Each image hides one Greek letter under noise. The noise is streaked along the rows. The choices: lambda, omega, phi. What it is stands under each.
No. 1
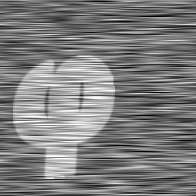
light phi
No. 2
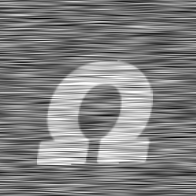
light omega
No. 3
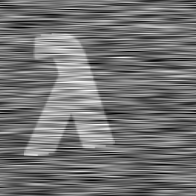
light lambda
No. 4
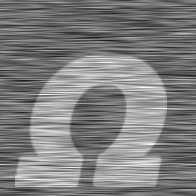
light omega
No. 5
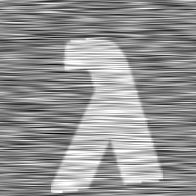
light lambda
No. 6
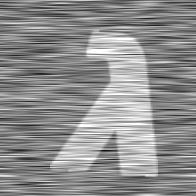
light lambda
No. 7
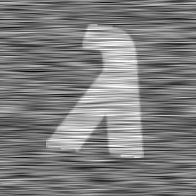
light lambda
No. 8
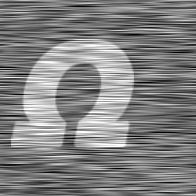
light omega
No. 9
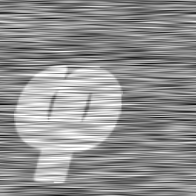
light phi
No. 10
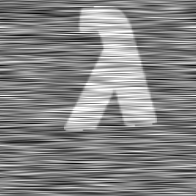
light lambda
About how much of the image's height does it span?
two thirds
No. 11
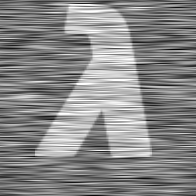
light lambda
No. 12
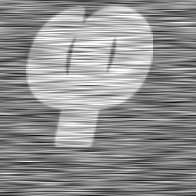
light phi
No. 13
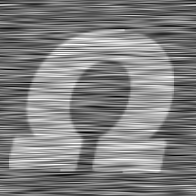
light omega
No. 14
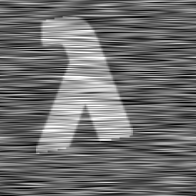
light lambda
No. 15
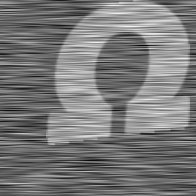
light omega
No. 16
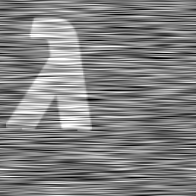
light lambda
